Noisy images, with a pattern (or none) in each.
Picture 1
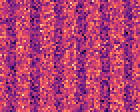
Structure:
vertical stripes
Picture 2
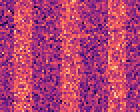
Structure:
vertical stripes
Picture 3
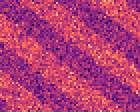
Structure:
diagonal stripes
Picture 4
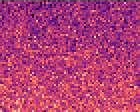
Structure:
a smooth slope
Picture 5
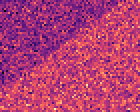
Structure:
a sharp edge
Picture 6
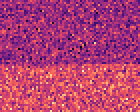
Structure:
a sharp edge
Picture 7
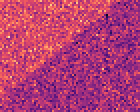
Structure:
a sharp edge
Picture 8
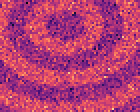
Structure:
rings round one point
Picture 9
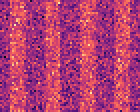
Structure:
vertical stripes
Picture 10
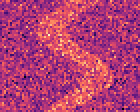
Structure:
a wavy band
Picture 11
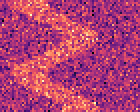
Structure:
a wavy band
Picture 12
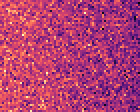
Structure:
a smooth slope
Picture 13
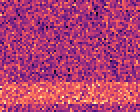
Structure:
one horizontal stripe
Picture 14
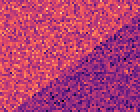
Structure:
a sharp edge
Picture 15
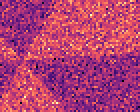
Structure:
spokes from one point
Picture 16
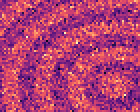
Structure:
rings round one point
